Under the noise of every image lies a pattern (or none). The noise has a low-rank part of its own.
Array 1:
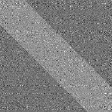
a diagonal band
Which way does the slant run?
top left to bottom right
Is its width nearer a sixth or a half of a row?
a half
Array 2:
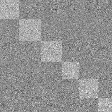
blocks along the diagonal
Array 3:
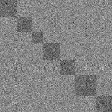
blocks along the diagonal
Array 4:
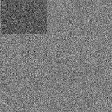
one block
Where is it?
top left
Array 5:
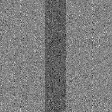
one band of columns
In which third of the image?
middle
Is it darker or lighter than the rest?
darker
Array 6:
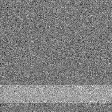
one band of rows
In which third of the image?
bottom
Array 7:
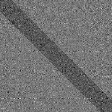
a diagonal band
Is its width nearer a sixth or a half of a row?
a sixth
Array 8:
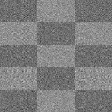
a checkerboard
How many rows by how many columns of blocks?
5 by 3
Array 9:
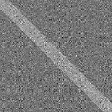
a diagonal band
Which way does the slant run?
top left to bottom right
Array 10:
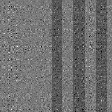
bands of columns
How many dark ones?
3
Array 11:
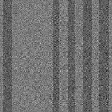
bands of columns
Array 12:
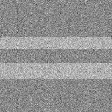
bands of rows
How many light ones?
2
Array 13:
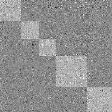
blocks along the diagonal
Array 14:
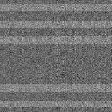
bands of rows
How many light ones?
5
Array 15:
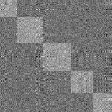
blocks along the diagonal
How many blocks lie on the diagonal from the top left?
5
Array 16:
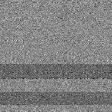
bands of rows
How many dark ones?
2
